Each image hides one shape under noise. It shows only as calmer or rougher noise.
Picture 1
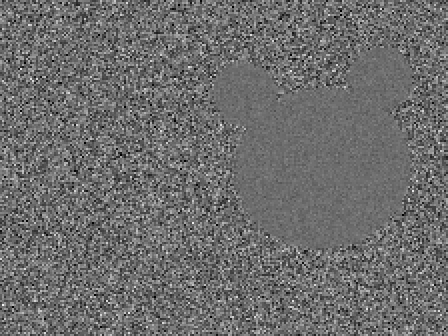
calm bear's head
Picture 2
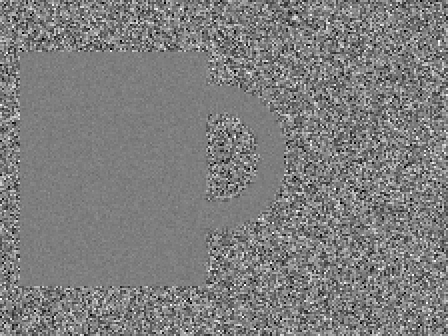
calm cup
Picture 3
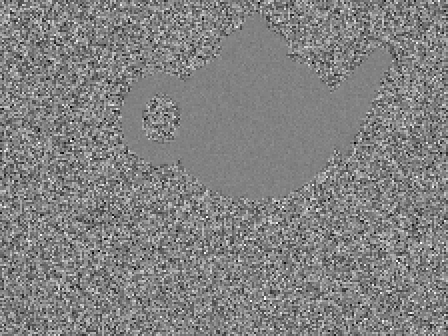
calm teapot
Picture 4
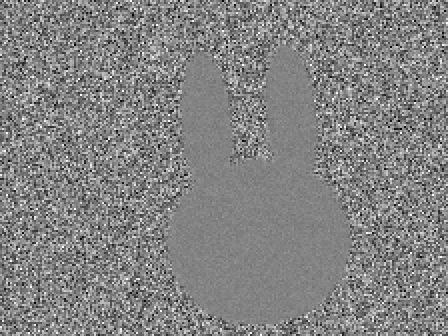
calm rabbit's head
